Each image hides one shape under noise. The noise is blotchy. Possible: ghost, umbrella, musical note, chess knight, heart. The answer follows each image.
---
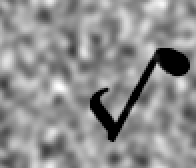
musical note
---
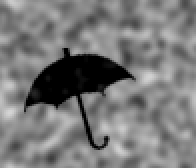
umbrella
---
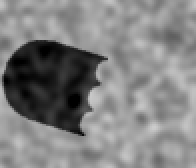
ghost
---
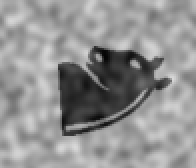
chess knight
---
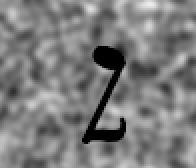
musical note
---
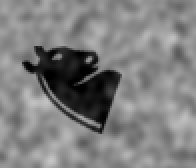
chess knight
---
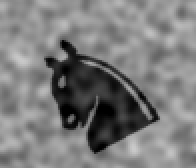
chess knight
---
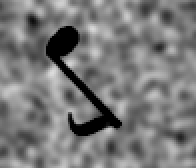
musical note
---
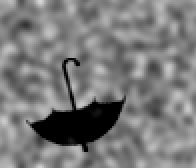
umbrella
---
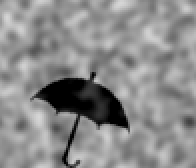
umbrella
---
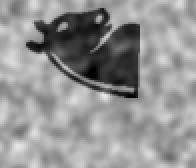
chess knight
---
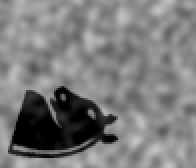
chess knight
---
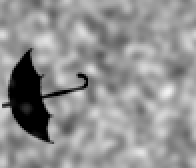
umbrella
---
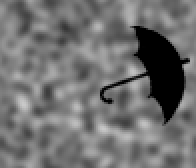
umbrella
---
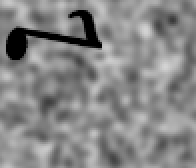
musical note
